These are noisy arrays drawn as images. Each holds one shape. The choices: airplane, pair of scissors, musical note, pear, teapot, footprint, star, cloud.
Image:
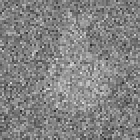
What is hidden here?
light pear
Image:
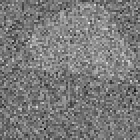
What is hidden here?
light cloud
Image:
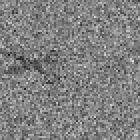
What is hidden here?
dark pair of scissors, middle left
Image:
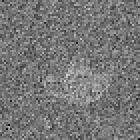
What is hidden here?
light teapot
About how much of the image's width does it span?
half
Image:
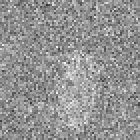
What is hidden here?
light footprint
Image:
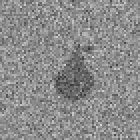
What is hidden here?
dark pear, centre
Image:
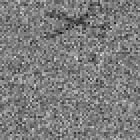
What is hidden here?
dark pair of scissors, top middle
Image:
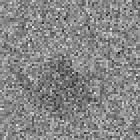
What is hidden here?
dark teapot
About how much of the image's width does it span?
two thirds
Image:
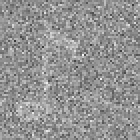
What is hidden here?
light musical note
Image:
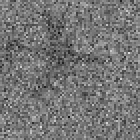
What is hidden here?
dark airplane
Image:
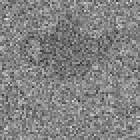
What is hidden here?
dark teapot
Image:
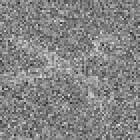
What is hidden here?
light pair of scissors
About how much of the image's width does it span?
nearly all
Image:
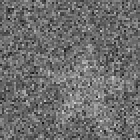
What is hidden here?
light star
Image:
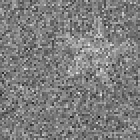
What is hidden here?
light star
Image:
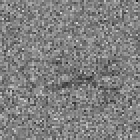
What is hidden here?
dark pair of scissors
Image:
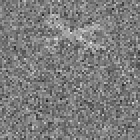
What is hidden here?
light pair of scissors, top middle
